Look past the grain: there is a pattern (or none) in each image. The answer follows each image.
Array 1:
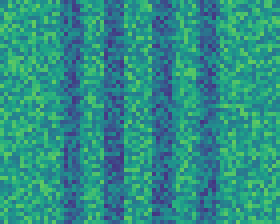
bands of columns
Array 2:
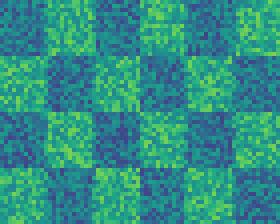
a checkerboard
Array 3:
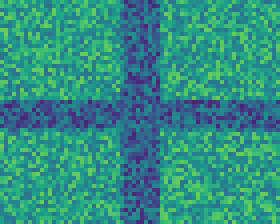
bands of rows crossing bands of columns
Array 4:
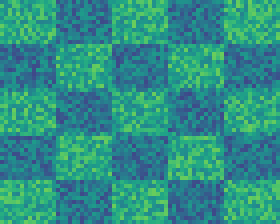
a checkerboard
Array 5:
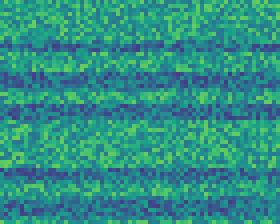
bands of rows
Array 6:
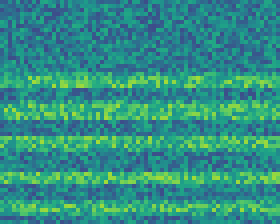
bands of rows
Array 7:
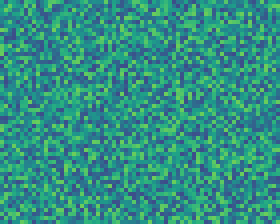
only noise
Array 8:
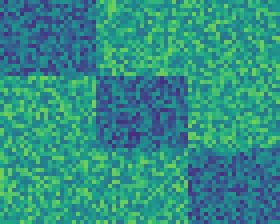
blocks along the diagonal
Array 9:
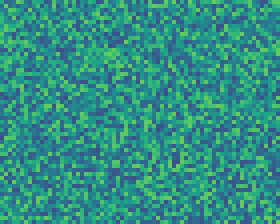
only noise
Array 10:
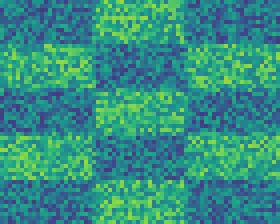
a checkerboard
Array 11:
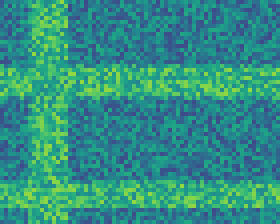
bands of rows crossing bands of columns
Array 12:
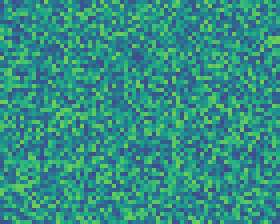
only noise
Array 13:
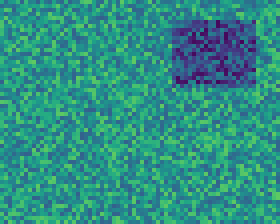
one block
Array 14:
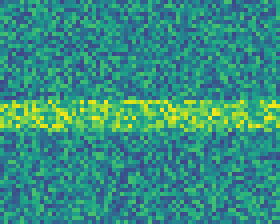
one band of rows
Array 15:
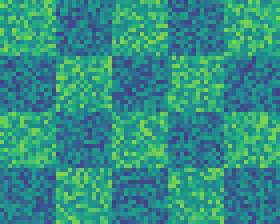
a checkerboard
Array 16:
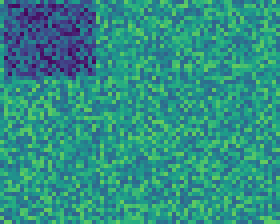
one block
